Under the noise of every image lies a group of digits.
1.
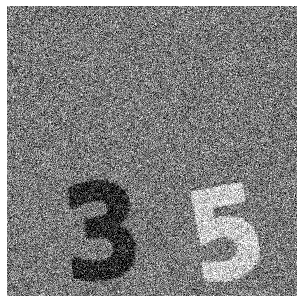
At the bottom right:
5
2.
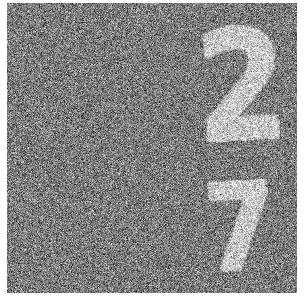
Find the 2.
top right
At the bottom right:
7
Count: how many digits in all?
2
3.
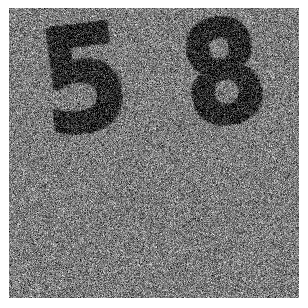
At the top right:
8
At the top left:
5
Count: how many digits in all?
2
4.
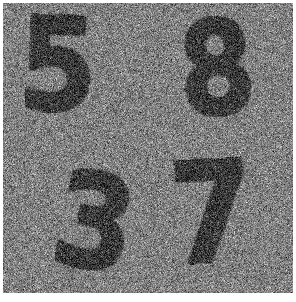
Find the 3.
bottom left
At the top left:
5
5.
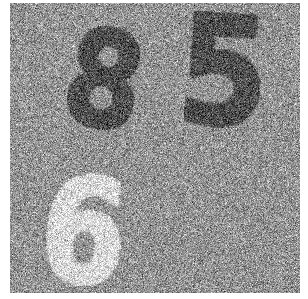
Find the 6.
bottom left
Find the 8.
top left
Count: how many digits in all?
3
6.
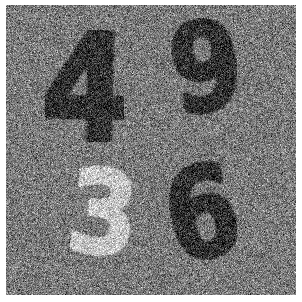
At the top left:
4
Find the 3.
bottom left
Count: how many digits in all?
4
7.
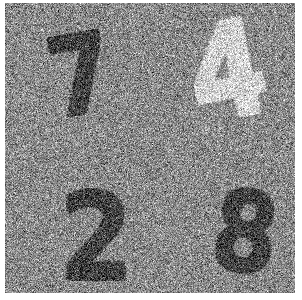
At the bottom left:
2
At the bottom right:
8
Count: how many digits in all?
4
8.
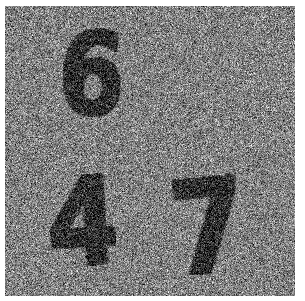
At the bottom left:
4
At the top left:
6
